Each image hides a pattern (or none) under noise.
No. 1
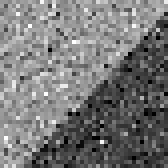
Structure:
a sharp edge
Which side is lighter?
top left
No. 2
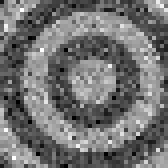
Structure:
rings round one point
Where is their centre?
centre
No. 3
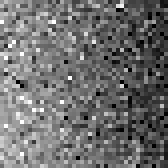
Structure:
a smooth slope
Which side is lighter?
left
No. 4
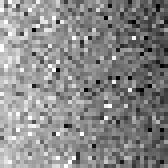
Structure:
a smooth slope
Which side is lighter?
left
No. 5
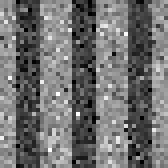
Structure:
vertical stripes
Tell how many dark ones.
3
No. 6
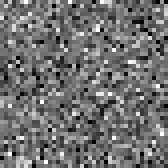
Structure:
only noise
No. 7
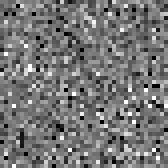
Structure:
only noise
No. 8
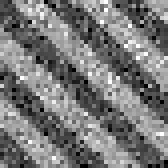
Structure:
diagonal stripes
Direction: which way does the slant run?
top left to bottom right
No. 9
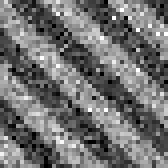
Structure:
diagonal stripes
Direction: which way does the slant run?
top left to bottom right
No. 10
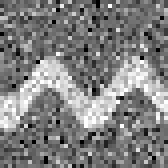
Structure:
a wavy band
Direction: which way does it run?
left to right
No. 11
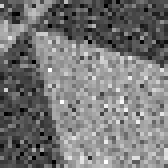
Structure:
spokes from one point
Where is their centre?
top left
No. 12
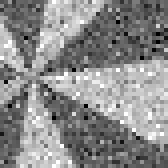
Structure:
spokes from one point
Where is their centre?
middle left
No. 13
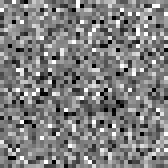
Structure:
only noise
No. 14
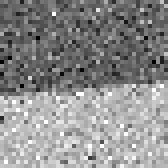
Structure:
a sharp edge
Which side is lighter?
bottom
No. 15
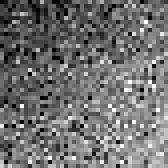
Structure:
a smooth slope
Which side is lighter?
bottom right
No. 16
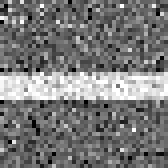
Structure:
one horizontal stripe
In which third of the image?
middle
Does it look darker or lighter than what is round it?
lighter
